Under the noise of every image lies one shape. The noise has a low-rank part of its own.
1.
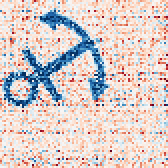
anchor
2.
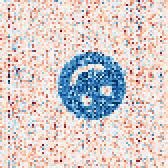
smiling face
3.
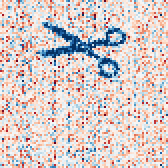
pair of scissors
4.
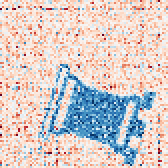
chess rook
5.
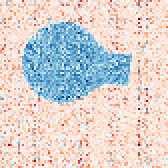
light bulb
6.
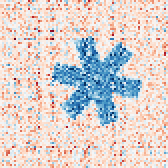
asterisk
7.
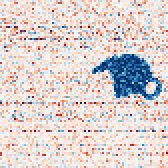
teapot
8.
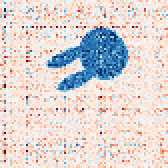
rabbit's head
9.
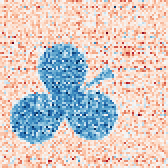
club
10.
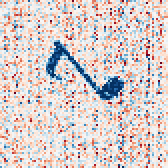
musical note
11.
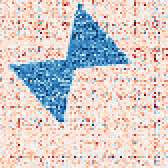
bow tie
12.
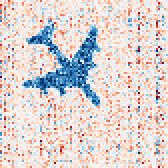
airplane
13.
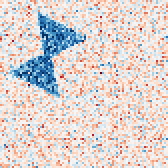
bow tie
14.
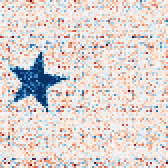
star
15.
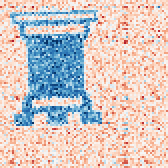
chess rook
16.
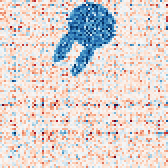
rabbit's head
